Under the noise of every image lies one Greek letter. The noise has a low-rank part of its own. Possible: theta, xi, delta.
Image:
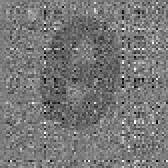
dark theta
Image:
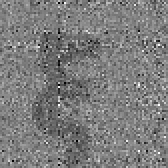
dark xi
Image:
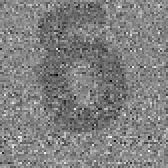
dark delta
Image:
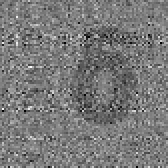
dark delta
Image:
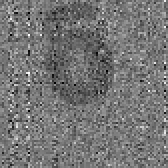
dark delta
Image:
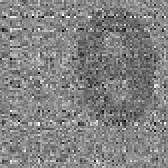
dark theta
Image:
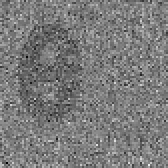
dark theta
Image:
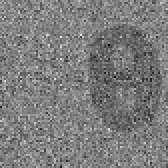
dark theta
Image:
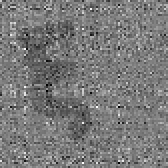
dark xi
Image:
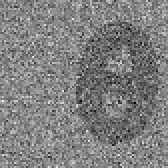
dark theta
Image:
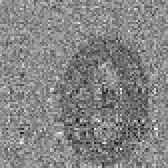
dark theta
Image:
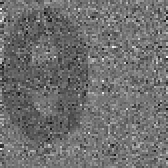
dark theta
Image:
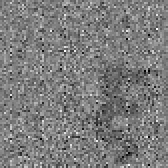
dark xi
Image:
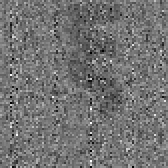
dark xi
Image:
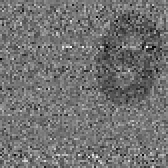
dark theta
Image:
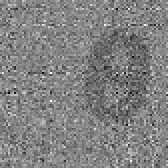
dark theta
